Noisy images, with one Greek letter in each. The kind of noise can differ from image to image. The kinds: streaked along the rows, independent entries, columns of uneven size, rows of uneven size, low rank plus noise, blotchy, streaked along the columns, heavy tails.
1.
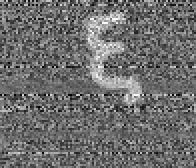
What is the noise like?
rows of uneven size
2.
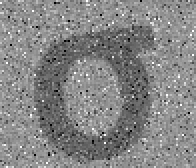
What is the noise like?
heavy tails
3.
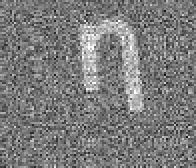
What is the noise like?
low rank plus noise
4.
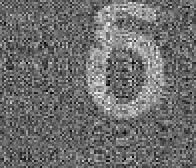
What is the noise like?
low rank plus noise
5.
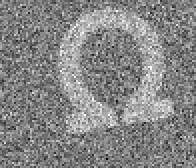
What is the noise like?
independent entries
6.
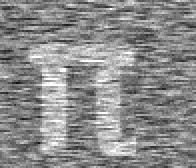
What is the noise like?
streaked along the rows
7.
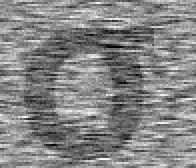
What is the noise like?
streaked along the rows
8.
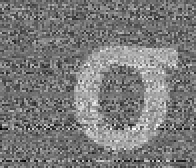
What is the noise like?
rows of uneven size
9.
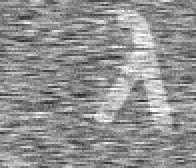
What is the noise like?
streaked along the rows
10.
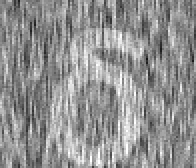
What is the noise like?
streaked along the columns
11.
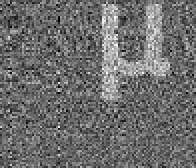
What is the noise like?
low rank plus noise
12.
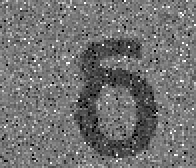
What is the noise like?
heavy tails
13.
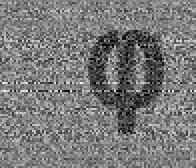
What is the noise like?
rows of uneven size
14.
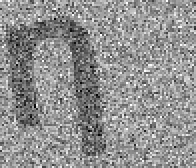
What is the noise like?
independent entries
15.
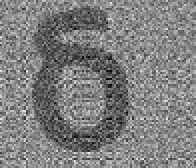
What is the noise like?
low rank plus noise
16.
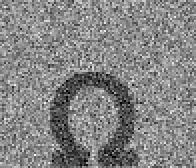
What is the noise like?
independent entries
